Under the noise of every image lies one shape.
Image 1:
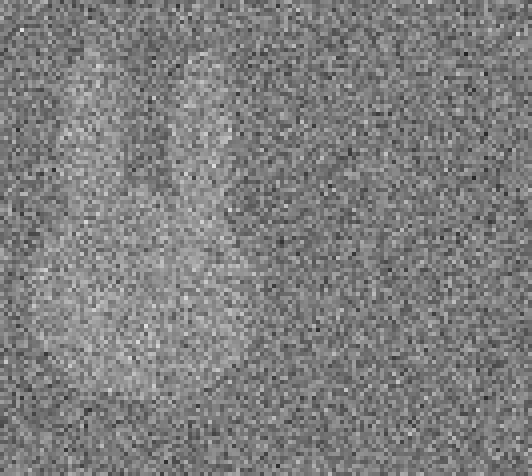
rabbit's head
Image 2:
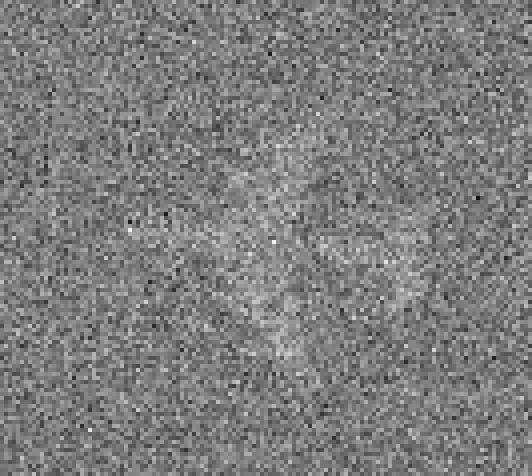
airplane
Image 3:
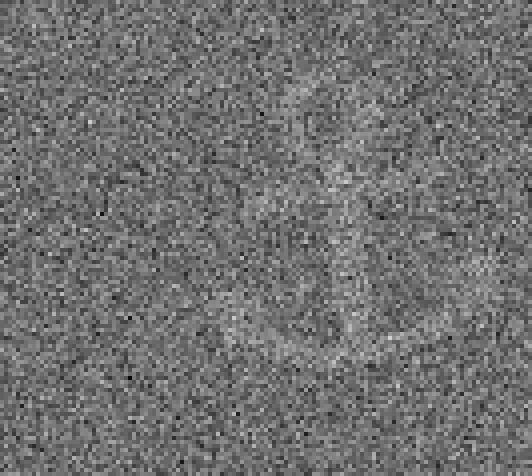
anchor
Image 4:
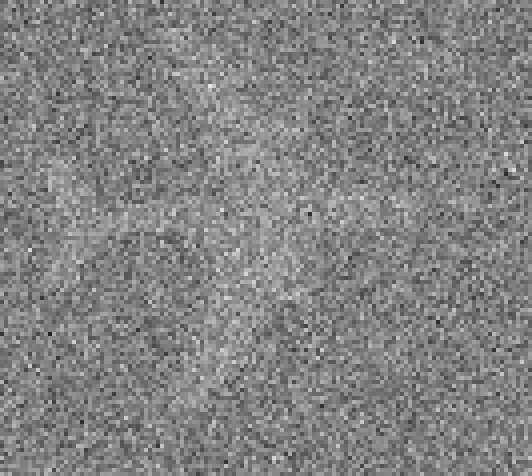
airplane
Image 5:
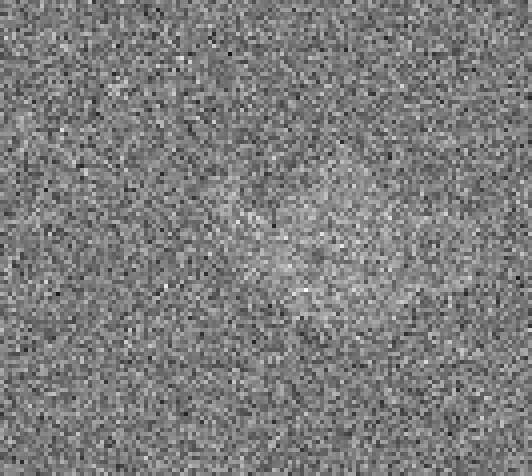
teapot
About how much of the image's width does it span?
half
